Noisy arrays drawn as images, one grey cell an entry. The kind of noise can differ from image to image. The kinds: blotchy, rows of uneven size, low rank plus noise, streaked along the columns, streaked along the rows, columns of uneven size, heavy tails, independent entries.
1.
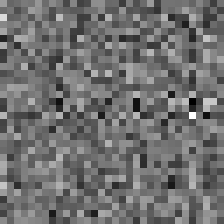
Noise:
low rank plus noise
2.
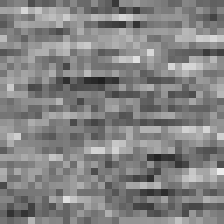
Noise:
streaked along the rows
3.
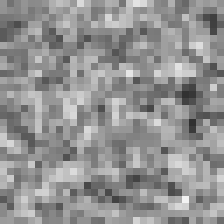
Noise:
blotchy
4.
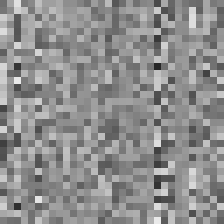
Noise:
columns of uneven size
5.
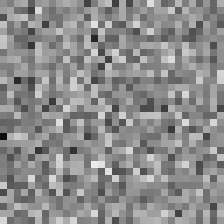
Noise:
low rank plus noise
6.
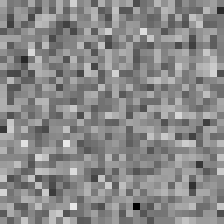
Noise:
low rank plus noise
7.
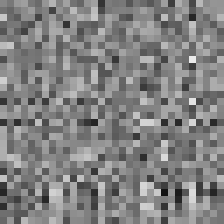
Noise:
low rank plus noise
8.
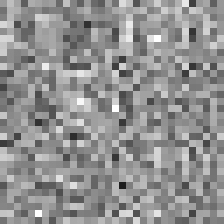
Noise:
low rank plus noise
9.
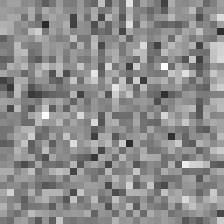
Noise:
low rank plus noise
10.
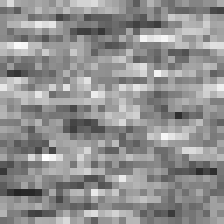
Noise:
streaked along the rows
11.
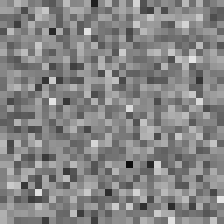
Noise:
independent entries
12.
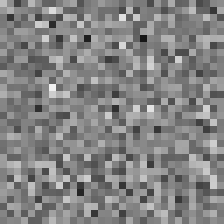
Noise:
low rank plus noise
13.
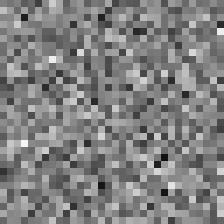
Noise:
independent entries
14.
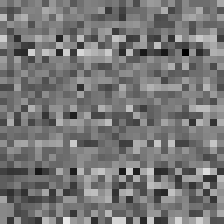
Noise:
rows of uneven size
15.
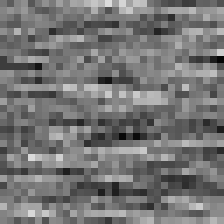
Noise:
streaked along the rows
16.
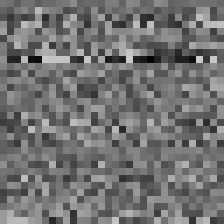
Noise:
rows of uneven size
